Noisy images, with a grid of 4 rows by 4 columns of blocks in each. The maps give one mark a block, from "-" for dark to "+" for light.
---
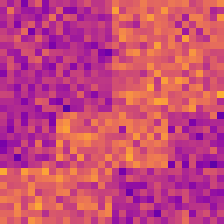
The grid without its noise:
- - + +
- - + +
- + + -
+ + - -
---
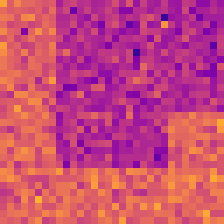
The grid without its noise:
+ - - -
+ - - -
+ - - +
+ + + +
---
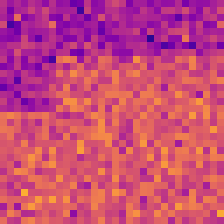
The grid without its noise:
- - - -
- + + +
+ + + +
+ + + +
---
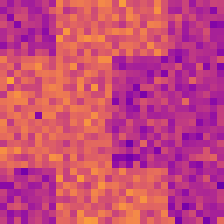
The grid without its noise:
- + + -
+ + - -
+ + - -
- + + -
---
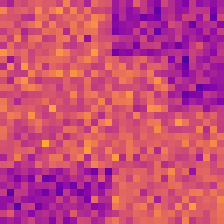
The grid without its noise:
+ + - -
+ + + -
+ + + +
- - + +
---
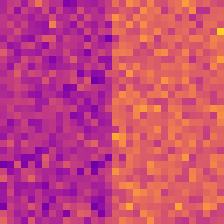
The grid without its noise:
- - + +
- - + +
- - + +
- - + +
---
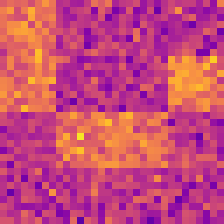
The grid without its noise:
+ - - -
+ - - +
- + + -
- - - -
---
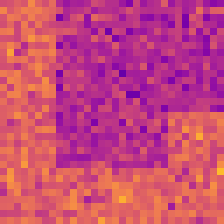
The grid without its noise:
+ - - -
+ - - -
+ - - +
+ + + +
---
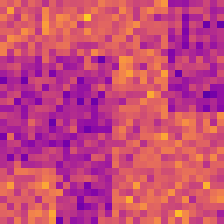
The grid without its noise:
+ + + -
- - + -
- - + +
+ - + +
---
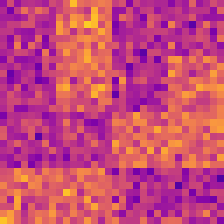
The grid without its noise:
- + - -
- + - +
- - + +
+ + - -
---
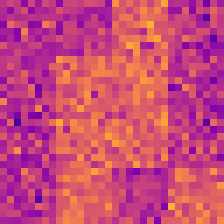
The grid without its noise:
- - + -
- + + -
- + + -
- + - +
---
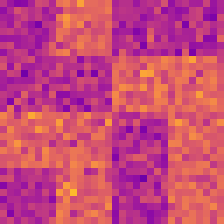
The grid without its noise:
- + - -
- - + +
+ + - +
- + - +
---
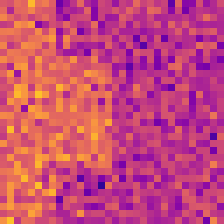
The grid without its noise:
+ - - -
+ + - -
+ + - -
+ - - -
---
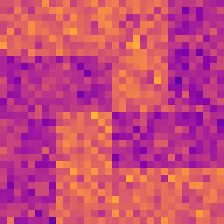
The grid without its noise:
+ + + -
- - + -
- + - -
- + + +
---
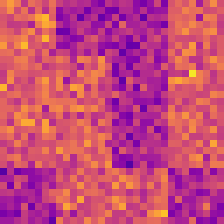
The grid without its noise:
+ - - +
+ + - +
+ + - +
- + + -
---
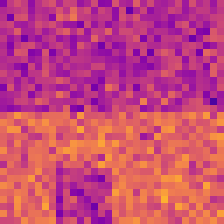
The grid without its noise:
- - - -
- - - -
+ + + +
+ - + +
